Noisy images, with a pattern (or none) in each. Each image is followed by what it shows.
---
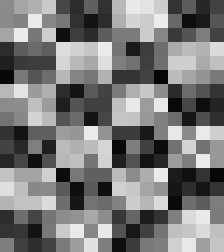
a checkerboard
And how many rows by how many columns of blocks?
6 by 4
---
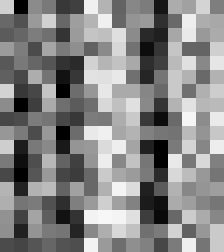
bands of columns
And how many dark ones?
3
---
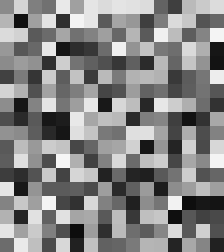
only noise
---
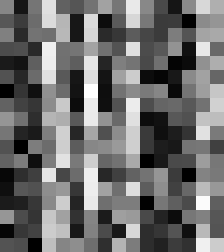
bands of columns
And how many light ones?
4
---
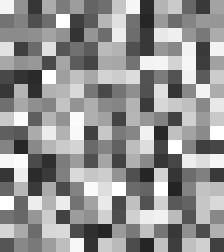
only noise
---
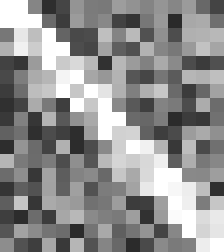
a diagonal band
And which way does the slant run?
top left to bottom right
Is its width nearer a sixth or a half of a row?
a sixth
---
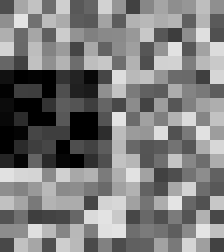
one block
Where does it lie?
middle left
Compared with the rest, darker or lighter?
darker
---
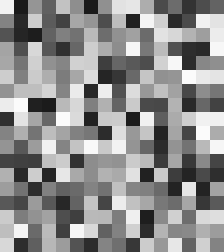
only noise
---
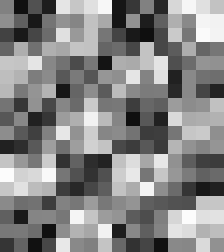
a checkerboard
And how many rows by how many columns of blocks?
5 by 4
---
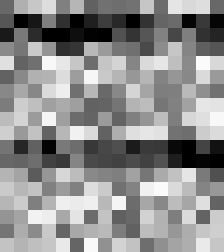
bands of rows
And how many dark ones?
2
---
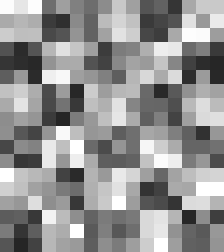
a checkerboard
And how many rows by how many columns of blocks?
6 by 5
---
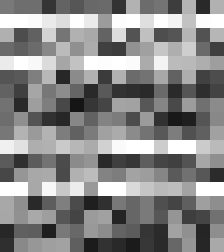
bands of rows
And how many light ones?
4
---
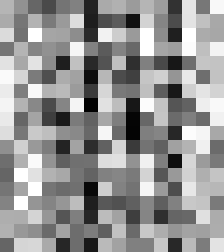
bands of columns
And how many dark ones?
4
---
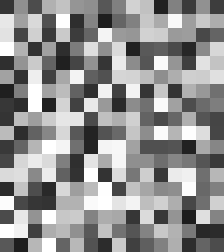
only noise
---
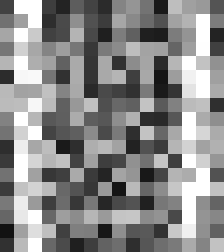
bands of columns
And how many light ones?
2
